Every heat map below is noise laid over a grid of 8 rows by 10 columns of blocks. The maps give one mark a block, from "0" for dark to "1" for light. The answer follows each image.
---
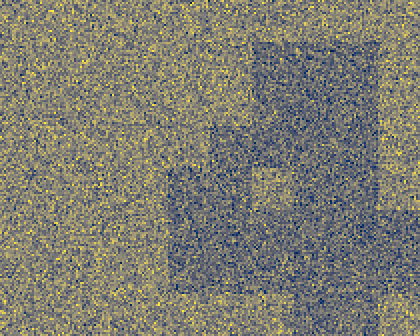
1111111111
1111110001
1111110001
1111100001
1111001001
1111000000
1111000000
1111111001
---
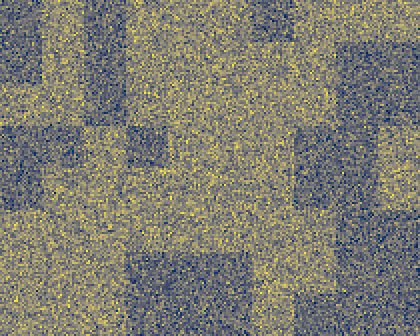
0101110111
0101111100
1101111100
0010111001
0111111001
1111111100
1110001100
1110001000
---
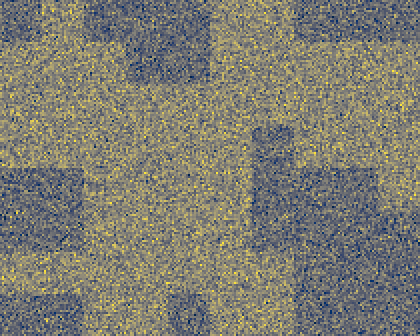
0100011000
1110011111
1111111111
1111110111
0011110001
0011110000
1111111000
0011011000
